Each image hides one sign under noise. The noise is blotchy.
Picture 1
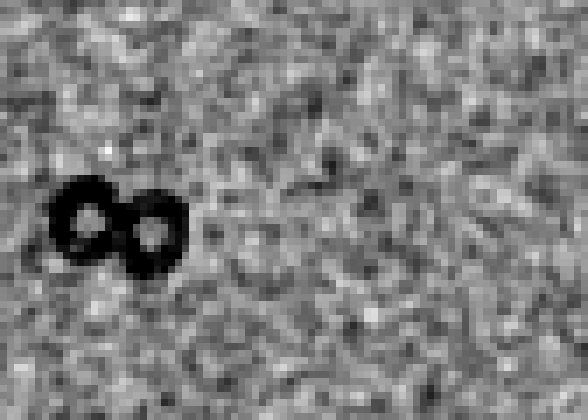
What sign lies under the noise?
infinity sign
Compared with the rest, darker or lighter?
darker
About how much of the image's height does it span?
a quarter
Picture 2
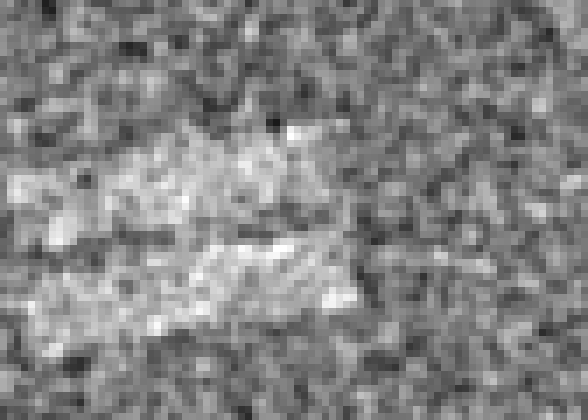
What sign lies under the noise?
equals sign
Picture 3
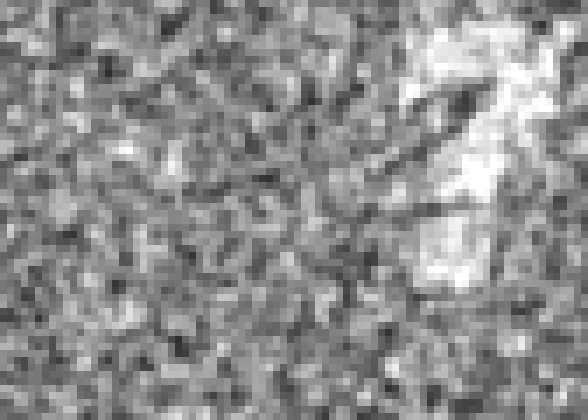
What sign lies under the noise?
question mark
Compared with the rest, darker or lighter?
lighter
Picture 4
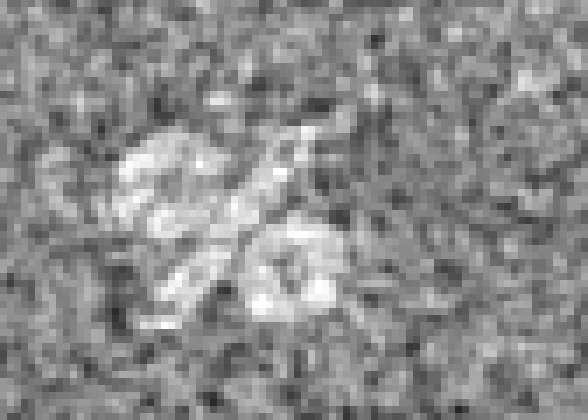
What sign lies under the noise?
percent sign
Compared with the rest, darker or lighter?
lighter
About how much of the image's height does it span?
half
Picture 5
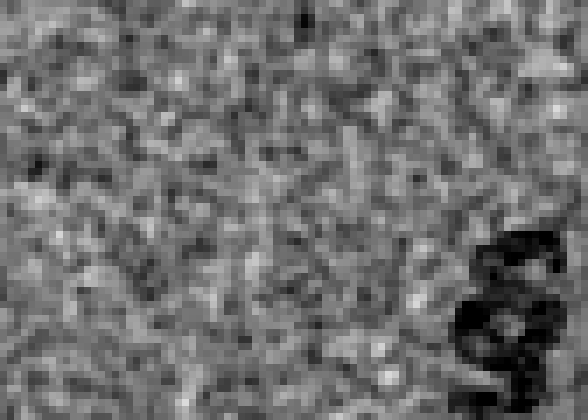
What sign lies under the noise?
section sign
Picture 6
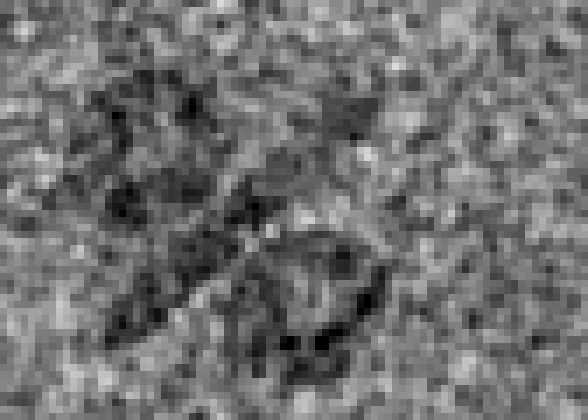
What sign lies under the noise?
percent sign
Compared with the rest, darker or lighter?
darker
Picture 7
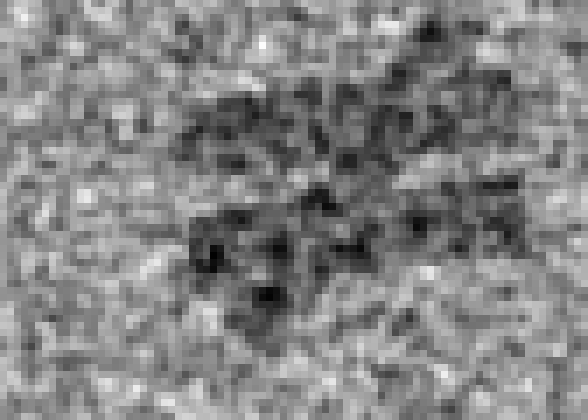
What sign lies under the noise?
not-equal sign
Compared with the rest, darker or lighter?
darker
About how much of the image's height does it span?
nearly all
